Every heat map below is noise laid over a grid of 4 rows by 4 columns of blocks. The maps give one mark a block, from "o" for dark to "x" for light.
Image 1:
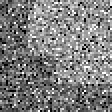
o x x x
o x x x
o o x x
o o o o
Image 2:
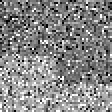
o o o o
o o o o
x x o o
x x x x
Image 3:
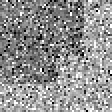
o o o x
o o o x
o o x x
x x x x
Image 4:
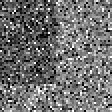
o o x x
o o x x
o o x x
x x x x
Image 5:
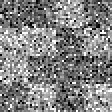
o o x o
x x o x
x o o o
o x o x
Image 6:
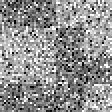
o o x x
x x o x
x x o o
o o o x
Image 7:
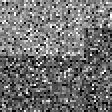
x x x x
x x x o
o o o o
o o o o
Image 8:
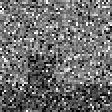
x x x x
x x x x
x o x x
o o o o
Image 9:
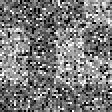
o o o x
x o x o
x o x x
o o o o
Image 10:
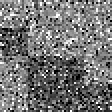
x x x x
o x x x
x o o x
x o o o
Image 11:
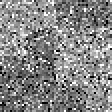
x x o o
x o x x
o o x x
o o o x
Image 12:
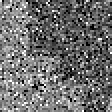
x o o o
x o o o
x x o o
x x x o
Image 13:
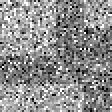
x x o x
x x o o
o o o o
x x x o
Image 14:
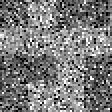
o x o o
x x x x
o o x o
o x x o
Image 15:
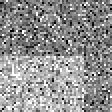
o o o o
o o o o
x x x o
x x x o
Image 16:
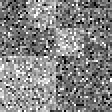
o x o o
o o x o
x x o o
x x o o
